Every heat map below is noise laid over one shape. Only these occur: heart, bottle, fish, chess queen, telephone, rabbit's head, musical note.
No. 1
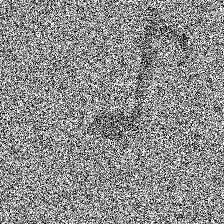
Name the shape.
musical note
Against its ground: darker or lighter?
darker
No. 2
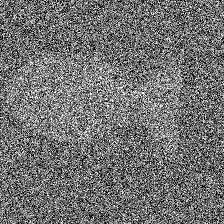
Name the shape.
fish
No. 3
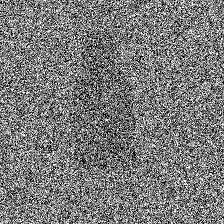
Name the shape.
bottle
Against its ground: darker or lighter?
darker
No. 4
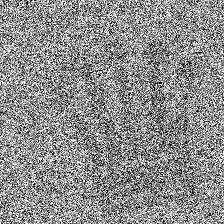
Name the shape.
chess queen
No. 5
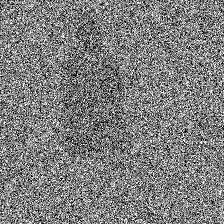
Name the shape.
bottle
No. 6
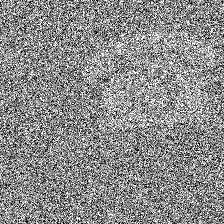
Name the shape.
telephone
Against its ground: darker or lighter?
lighter
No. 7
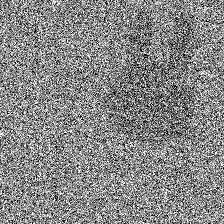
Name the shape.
rabbit's head
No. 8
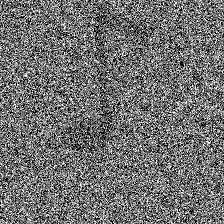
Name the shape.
musical note
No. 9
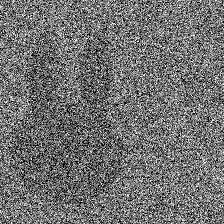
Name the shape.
rabbit's head
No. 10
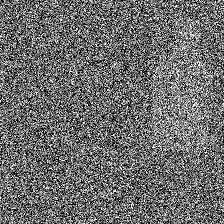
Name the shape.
bottle
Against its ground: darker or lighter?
lighter
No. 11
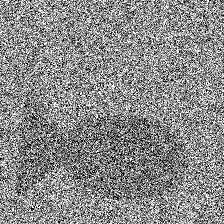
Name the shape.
fish
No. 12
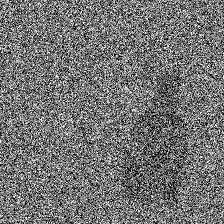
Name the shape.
bottle
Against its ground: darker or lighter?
darker
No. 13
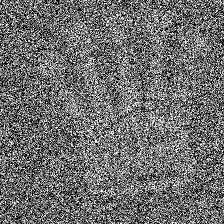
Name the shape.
chess queen
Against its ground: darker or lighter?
lighter
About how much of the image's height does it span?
nearly all
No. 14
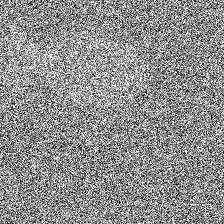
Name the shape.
fish
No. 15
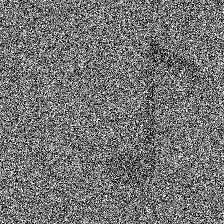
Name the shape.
musical note
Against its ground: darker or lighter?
darker
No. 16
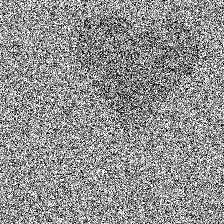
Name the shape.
heart
